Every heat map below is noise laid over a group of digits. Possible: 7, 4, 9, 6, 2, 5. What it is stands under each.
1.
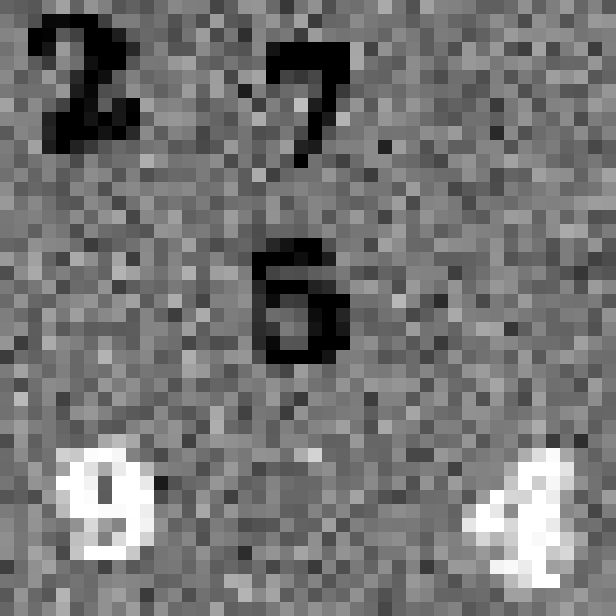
top left: dark 2; top middle: dark 7; centre: dark 5; bottom left: light 9; bottom right: light 4
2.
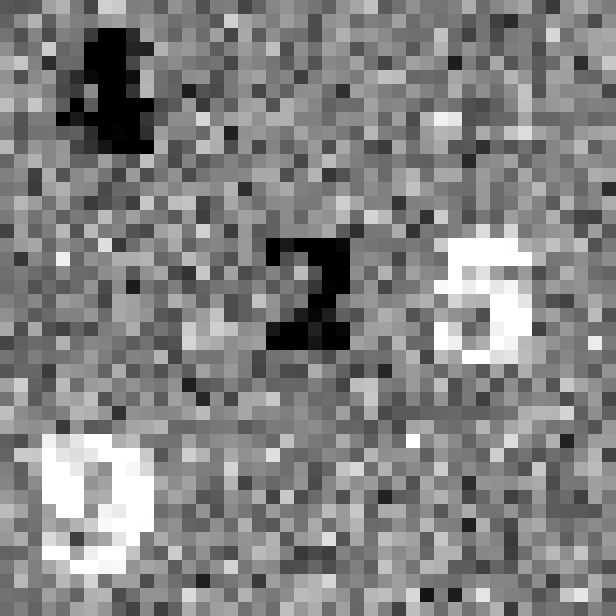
top left: dark 4; centre: dark 2; middle right: light 5; bottom left: light 9
